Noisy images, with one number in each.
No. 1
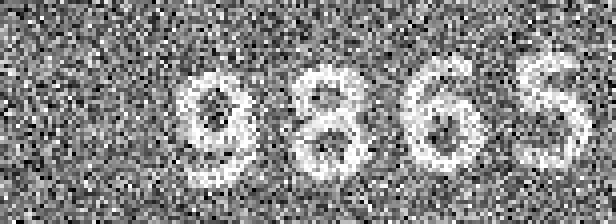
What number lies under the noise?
9865
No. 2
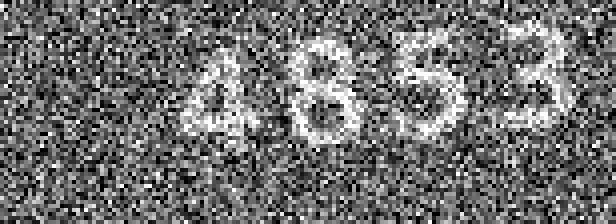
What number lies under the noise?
4853
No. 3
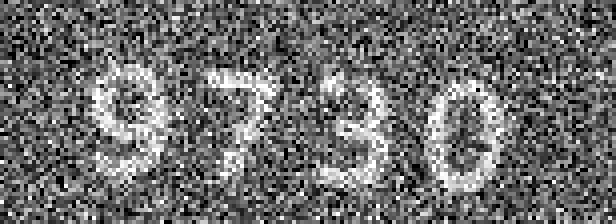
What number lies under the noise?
9730
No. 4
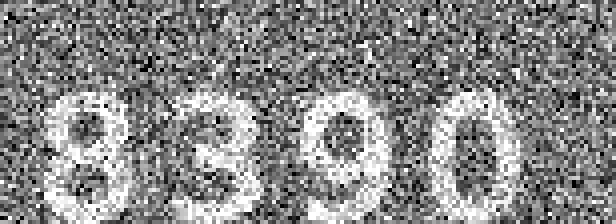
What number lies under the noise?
8390
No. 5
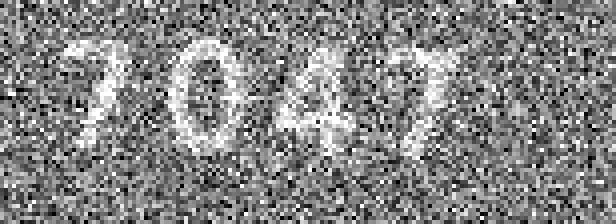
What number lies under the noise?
7047
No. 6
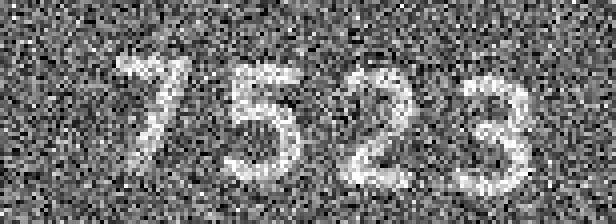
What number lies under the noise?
7523
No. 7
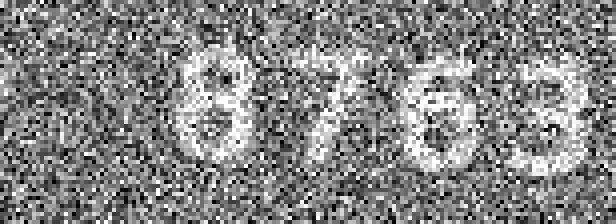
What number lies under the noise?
8763
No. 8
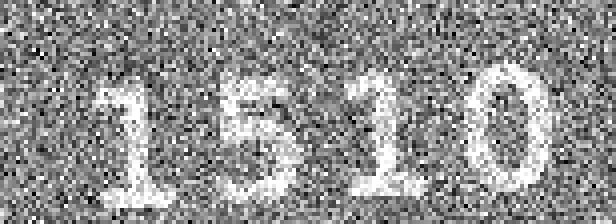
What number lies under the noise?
1510
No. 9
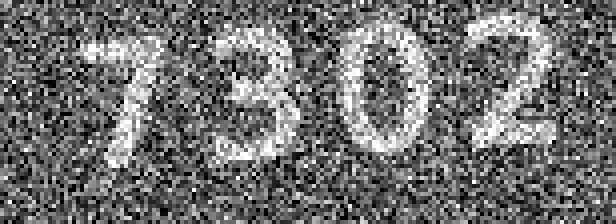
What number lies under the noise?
7302
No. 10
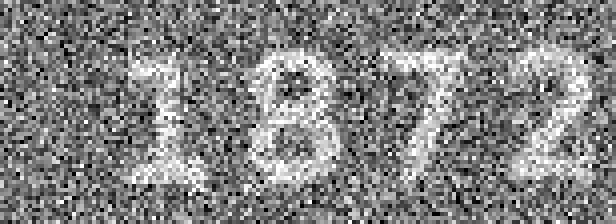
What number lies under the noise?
1872
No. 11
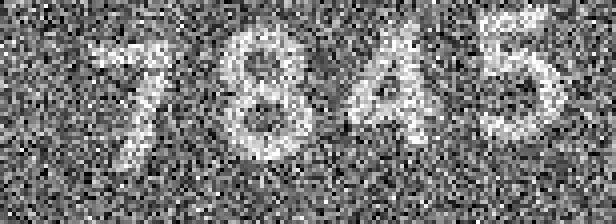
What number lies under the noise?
7845
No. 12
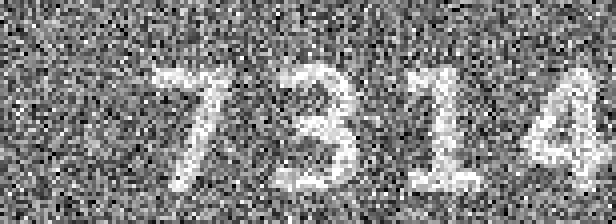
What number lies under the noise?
7314
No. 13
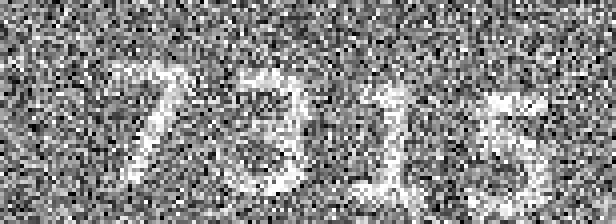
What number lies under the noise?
7315
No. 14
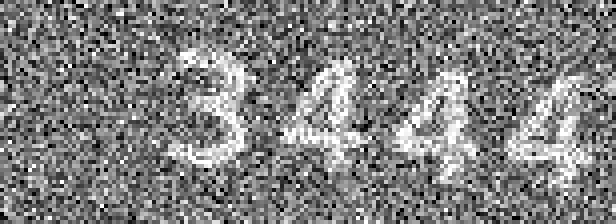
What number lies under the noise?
3444
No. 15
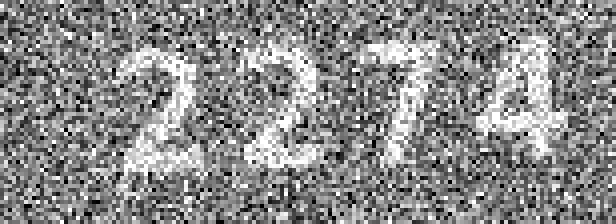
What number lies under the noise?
2274
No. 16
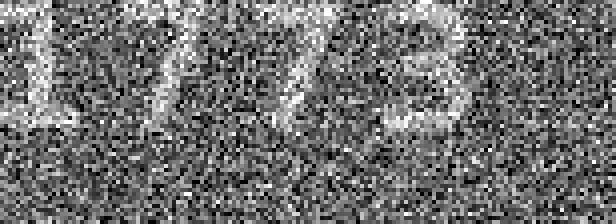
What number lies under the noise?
1773
